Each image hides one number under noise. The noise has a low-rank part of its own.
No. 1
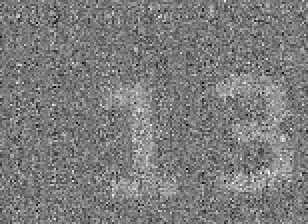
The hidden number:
13
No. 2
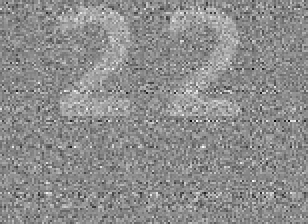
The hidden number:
22
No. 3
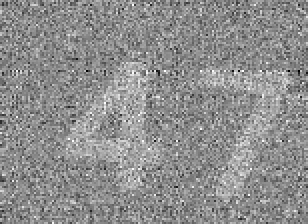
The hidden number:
47
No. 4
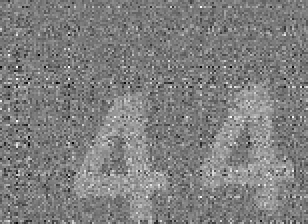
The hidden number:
44
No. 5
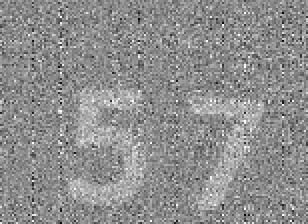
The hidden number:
57
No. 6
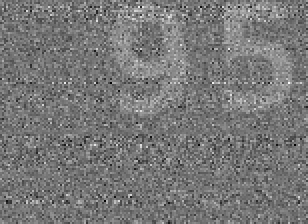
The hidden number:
95
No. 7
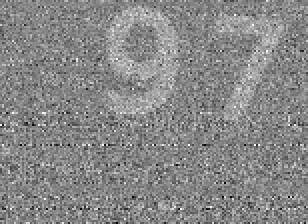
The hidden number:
97
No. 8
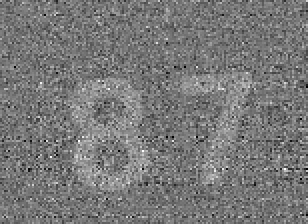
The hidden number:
87
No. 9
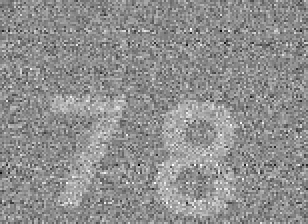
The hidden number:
78
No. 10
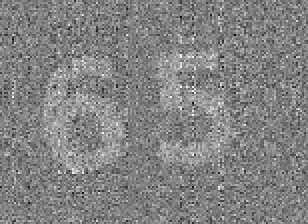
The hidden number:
65
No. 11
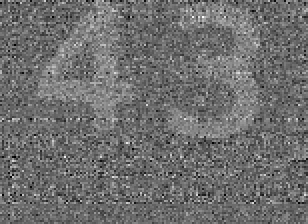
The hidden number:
43
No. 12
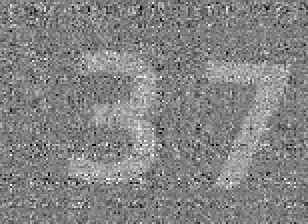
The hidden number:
37
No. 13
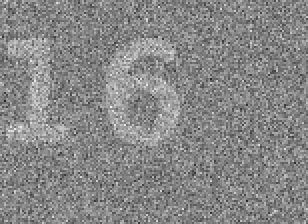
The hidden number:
16
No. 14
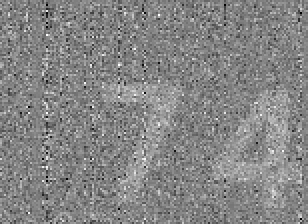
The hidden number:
74
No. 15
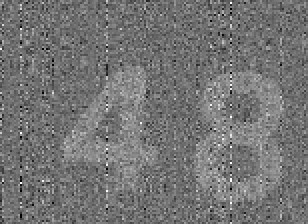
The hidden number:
48
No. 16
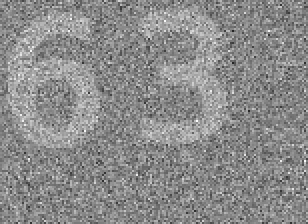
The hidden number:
63
